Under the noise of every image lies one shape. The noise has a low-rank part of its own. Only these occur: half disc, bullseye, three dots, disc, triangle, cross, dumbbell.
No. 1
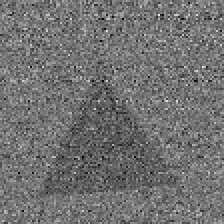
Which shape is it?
triangle
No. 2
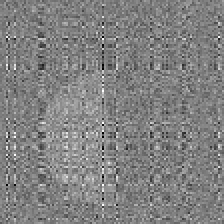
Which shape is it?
half disc
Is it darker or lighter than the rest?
lighter
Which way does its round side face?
left
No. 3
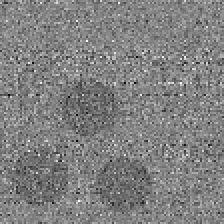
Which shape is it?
three dots
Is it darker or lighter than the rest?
darker
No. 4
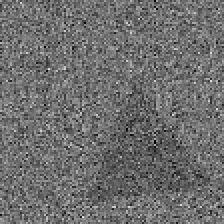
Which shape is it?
triangle
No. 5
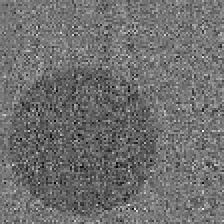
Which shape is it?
disc
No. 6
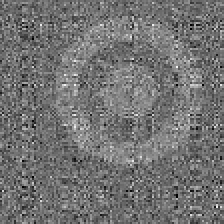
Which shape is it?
bullseye
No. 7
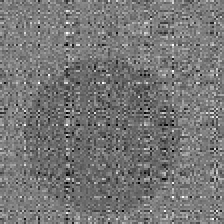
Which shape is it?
disc
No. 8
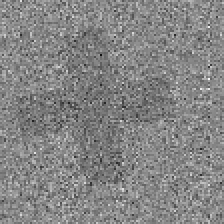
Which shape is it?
cross
